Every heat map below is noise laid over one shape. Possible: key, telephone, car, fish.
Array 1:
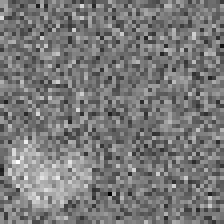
light car, bottom left
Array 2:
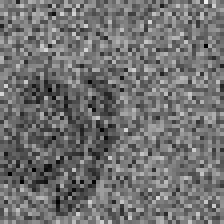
dark telephone
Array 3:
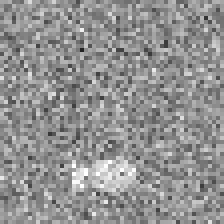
light fish, bottom middle
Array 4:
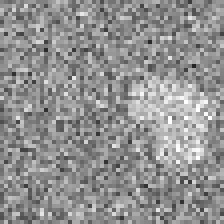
light car, middle right
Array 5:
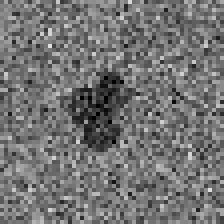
dark car, centre
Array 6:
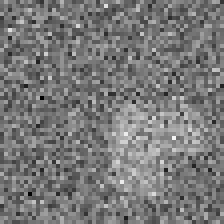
light car
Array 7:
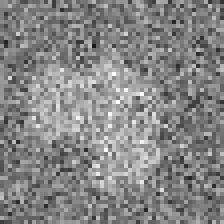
light car
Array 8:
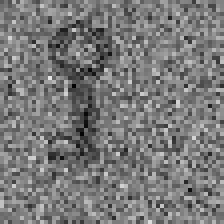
dark key
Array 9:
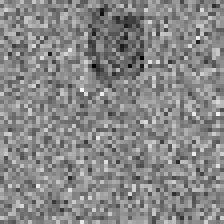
dark telephone, top middle
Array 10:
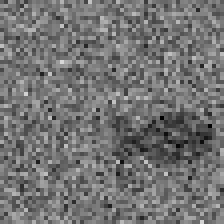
dark fish
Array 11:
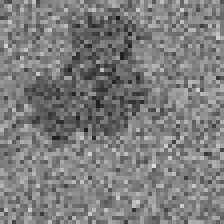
dark car
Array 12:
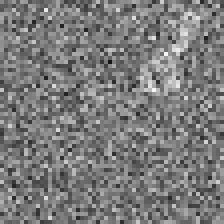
light key, top right
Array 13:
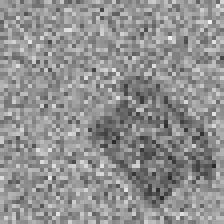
dark telephone
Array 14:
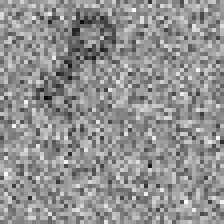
dark key
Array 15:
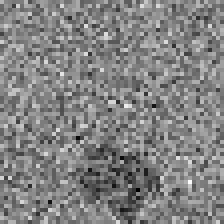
dark telephone, bottom middle
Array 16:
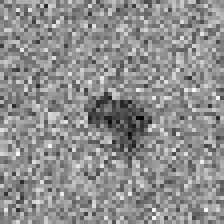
dark car, centre
